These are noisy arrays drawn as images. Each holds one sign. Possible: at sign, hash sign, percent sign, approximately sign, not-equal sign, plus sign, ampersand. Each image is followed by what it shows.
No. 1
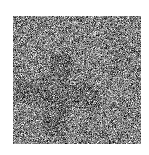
plus sign
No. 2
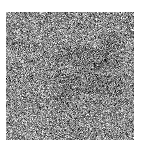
not-equal sign
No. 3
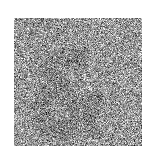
ampersand
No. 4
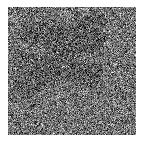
not-equal sign
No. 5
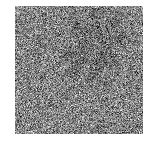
hash sign
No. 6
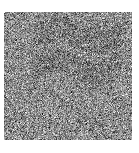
approximately sign
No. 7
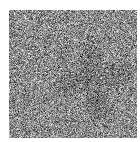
plus sign
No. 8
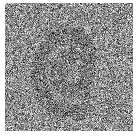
at sign
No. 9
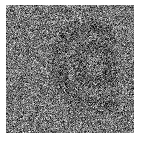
at sign
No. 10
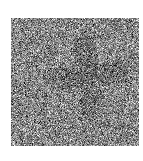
plus sign
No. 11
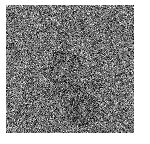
percent sign
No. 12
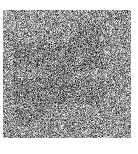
not-equal sign
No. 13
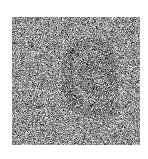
at sign
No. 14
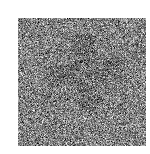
plus sign
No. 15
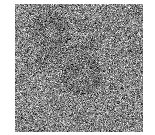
percent sign
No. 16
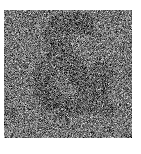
ampersand
